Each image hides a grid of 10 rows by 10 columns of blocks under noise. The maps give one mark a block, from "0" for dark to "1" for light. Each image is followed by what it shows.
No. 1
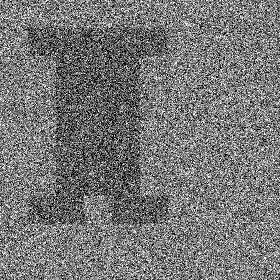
1 1 1 1 1 1 1 1 1 1
1 0 0 0 0 0 1 1 1 1
1 1 0 0 0 1 1 1 1 1
1 1 0 0 0 1 1 1 1 1
1 1 0 0 0 1 1 1 1 1
1 1 0 0 0 1 1 1 1 1
1 1 0 0 0 1 1 1 1 1
1 0 0 1 0 0 1 1 1 1
1 1 1 1 1 1 1 1 1 1
1 1 1 1 1 1 1 1 1 1
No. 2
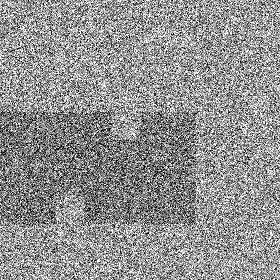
1 1 1 1 1 1 1 1 1 1
1 1 1 1 1 1 1 1 1 1
1 1 1 1 1 1 1 1 1 1
1 1 1 1 1 1 1 1 1 1
0 0 0 0 1 0 0 1 1 1
0 0 0 0 0 0 0 1 1 1
0 0 0 0 0 0 0 1 1 1
0 0 1 0 0 0 0 1 1 1
1 1 1 1 1 1 1 1 1 1
1 1 1 1 1 1 1 1 1 1
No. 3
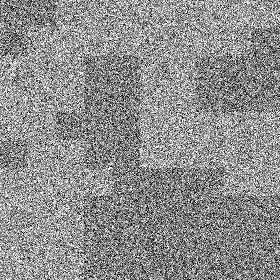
0 0 1 1 1 1 1 1 1 1
0 1 1 1 1 1 1 1 1 0
1 1 1 0 0 1 1 0 0 0
1 1 1 0 0 1 1 0 0 0
1 1 0 0 0 1 1 1 1 1
0 1 1 0 0 1 1 1 1 1
1 1 1 1 0 0 0 0 1 1
1 1 1 0 0 0 0 0 0 0
1 1 1 0 0 0 0 0 0 0
1 1 1 0 0 0 0 0 0 0
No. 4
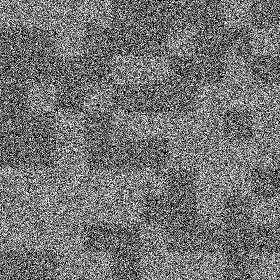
1 1 1 1 0 0 0 0 1 0
0 0 1 0 0 0 1 0 0 1
0 0 0 0 1 1 0 0 1 0
0 1 0 1 0 0 0 1 1 1
0 0 1 0 1 1 1 1 0 1
0 0 1 0 0 0 1 1 1 1
1 1 1 1 1 1 0 1 1 0
1 1 1 1 1 0 0 1 0 1
1 1 1 0 0 1 0 0 0 0
0 0 1 1 0 1 1 1 0 1
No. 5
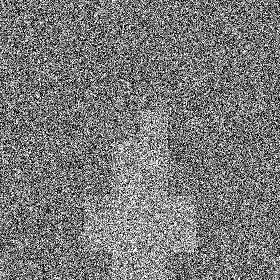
0 0 0 0 0 0 0 0 0 0
0 0 0 0 0 0 0 0 0 0
0 0 0 0 0 0 0 0 0 0
0 0 0 0 0 0 0 0 0 0
0 0 0 0 0 1 0 0 0 0
0 0 0 0 1 1 0 0 0 0
0 0 0 0 1 1 0 0 0 0
0 0 0 1 1 1 1 0 0 0
0 0 0 1 1 1 1 0 0 0
0 0 0 0 1 1 0 0 0 0
